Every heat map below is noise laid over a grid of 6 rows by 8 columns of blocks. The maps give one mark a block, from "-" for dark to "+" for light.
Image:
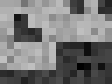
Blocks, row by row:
+ + + + + - + -
+ - + + + + + +
+ - - + + + + +
+ + + + - - - -
+ + + + - - - -
- - - - - - - -
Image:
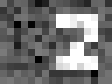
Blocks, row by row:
- - - - - - - -
- - - - + + + -
- - - - - - + -
- - - - - + - -
- - - - + + + -
- - - - - - - -
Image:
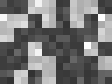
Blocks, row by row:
- - + + - + + -
+ + - + - + - +
+ - - - - - - +
- - + - - - + -
- - + + - - - +
- + - + - - - -
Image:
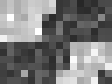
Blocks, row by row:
+ + + + - - - -
+ + + - - - - -
+ + + - - - - -
- - - - - + + +
- - - - - + + +
- - - - + + + -
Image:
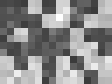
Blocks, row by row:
- - + - + - - +
- - - + + - + +
- + - - - + - -
- - - - - + + -
+ - + - + - + +
+ + + - + + - +
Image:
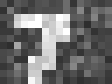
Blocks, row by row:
- - - - - - - -
- + + + + - - -
- - - + + - - -
- - - + - - - -
- - + + - - - -
- - + - - - - -
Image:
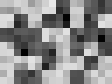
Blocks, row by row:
+ + + + - + - -
+ - + - - + - +
- - - + + - - -
+ - - - + - + -
+ + + - + + - +
+ - - + + - + +
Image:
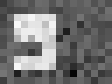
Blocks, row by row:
- - - - - - - -
- + + + - - - -
- + + + - - - -
- - - + - - - -
- + + + - - - -
- - - - - - - -
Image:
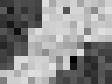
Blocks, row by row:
- - - + + + + +
- - - + + + + +
- - + + + + + +
- - + + + + - -
- + + + + - - -
+ + + + - - - -
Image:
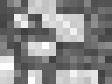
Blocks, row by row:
- - + + - - - -
- + - + + + - -
- - - - + + - -
- - + + - - - -
+ - - - - - - -
+ - + - + + + -
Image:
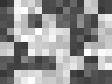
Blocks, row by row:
- + + - - - + -
- + - + - - - +
- + + + + - - +
+ - + + + - + +
- - - - + + - +
- + + + + - - -
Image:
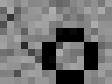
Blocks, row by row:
+ + + + + + + +
+ + + + + + + +
+ + + + - - + +
+ + + - + + - +
+ + + - + + - +
+ + + + - - + +
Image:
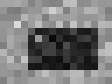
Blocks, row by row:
+ + + + + + + +
+ + + + + + + +
+ + - - - - - +
+ + - - - - - +
+ + - - - - - +
+ + + + + + + +
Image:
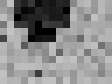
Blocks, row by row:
+ - - - - + + +
+ - - - - + + +
+ + - - + + + +
+ + + + + + + +
+ + + + + + + +
+ + + + + + + +
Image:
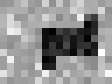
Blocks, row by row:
+ + + + + + + +
+ + + + + + - +
+ + + - - - - +
+ + + - - - - +
+ + + - + + + +
+ + + + + + + +
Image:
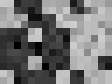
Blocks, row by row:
+ - - + + - + +
+ + - - + + + +
- - + - - + + +
- - - - - + + +
- - + - - + + -
+ - - - + - + +
